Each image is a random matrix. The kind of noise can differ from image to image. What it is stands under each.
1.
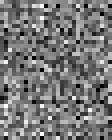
low rank plus noise
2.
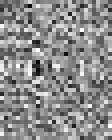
low rank plus noise
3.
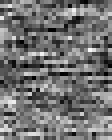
streaked along the rows
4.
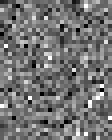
heavy tails
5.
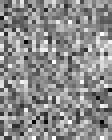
low rank plus noise
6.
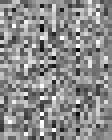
columns of uneven size
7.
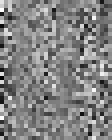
columns of uneven size
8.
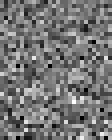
low rank plus noise
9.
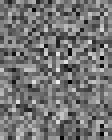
low rank plus noise
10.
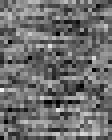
streaked along the rows
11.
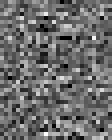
low rank plus noise
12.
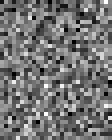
independent entries
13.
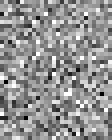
independent entries
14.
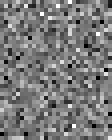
heavy tails
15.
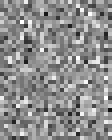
low rank plus noise
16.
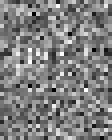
low rank plus noise
